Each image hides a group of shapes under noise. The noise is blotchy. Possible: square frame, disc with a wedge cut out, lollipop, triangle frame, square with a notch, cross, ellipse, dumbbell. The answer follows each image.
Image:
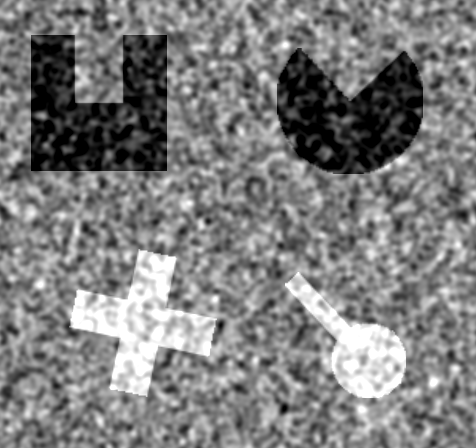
top left: dark square with a notch; top right: dark disc with a wedge cut out; bottom left: light cross; bottom right: light lollipop
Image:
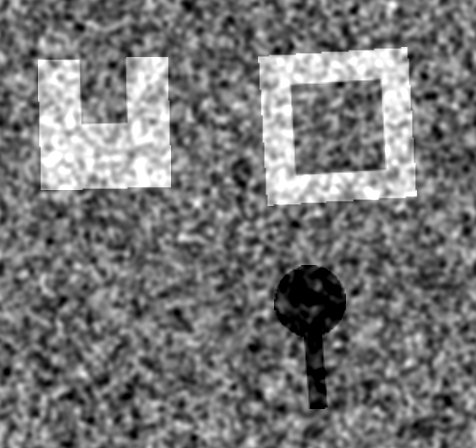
top left: light square with a notch; top right: light square frame; bottom right: dark lollipop
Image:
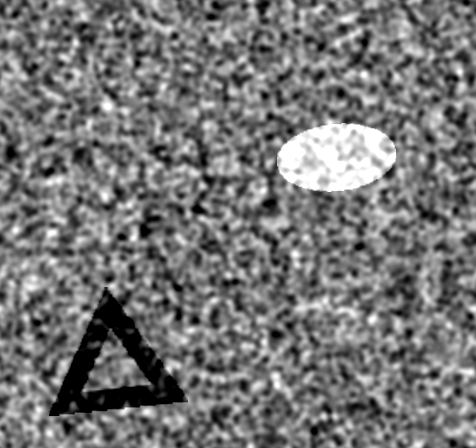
top right: light ellipse; bottom left: dark triangle frame
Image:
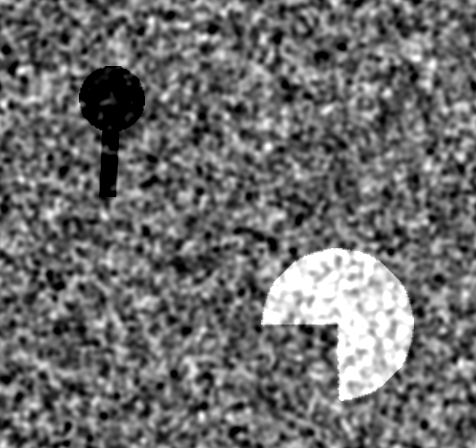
top left: dark lollipop; bottom right: light disc with a wedge cut out
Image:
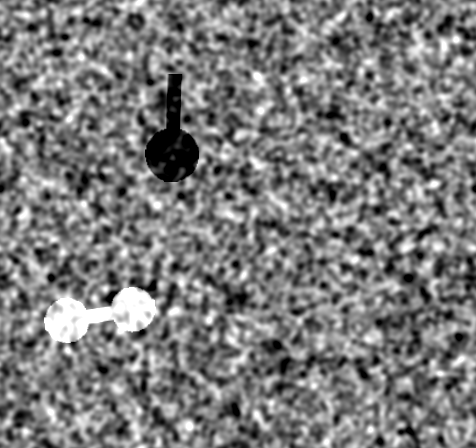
top left: dark lollipop; bottom left: light dumbbell
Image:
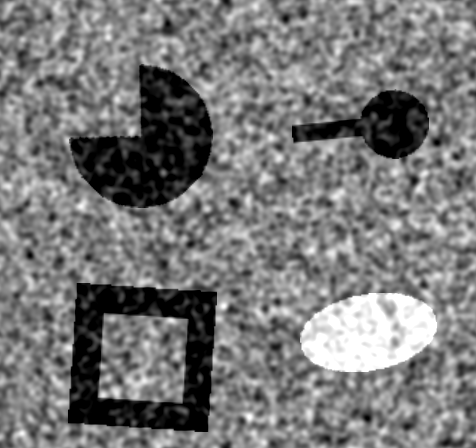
top left: dark disc with a wedge cut out; top right: dark lollipop; bottom left: dark square frame; bottom right: light ellipse
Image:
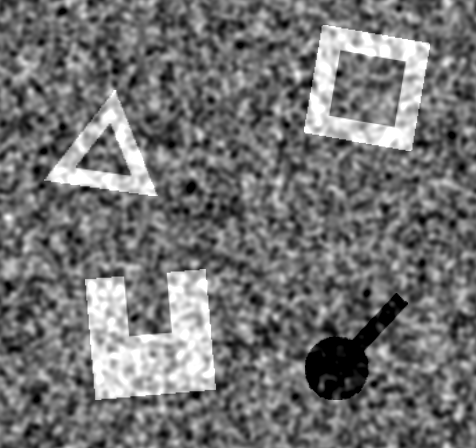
top left: light triangle frame; top right: light square frame; bottom left: light square with a notch; bottom right: dark lollipop
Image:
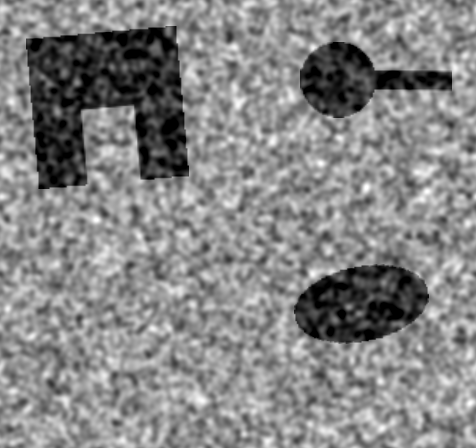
top left: dark square with a notch; top right: dark lollipop; bottom right: dark ellipse
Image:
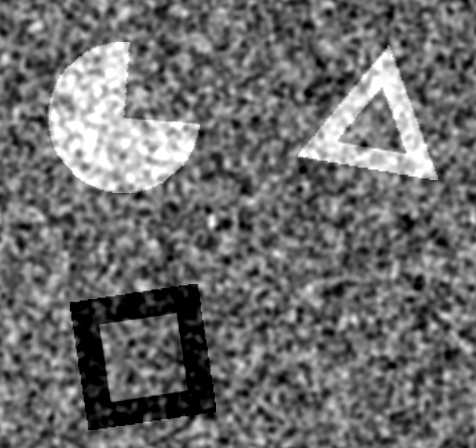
top left: light disc with a wedge cut out; top right: light triangle frame; bottom left: dark square frame
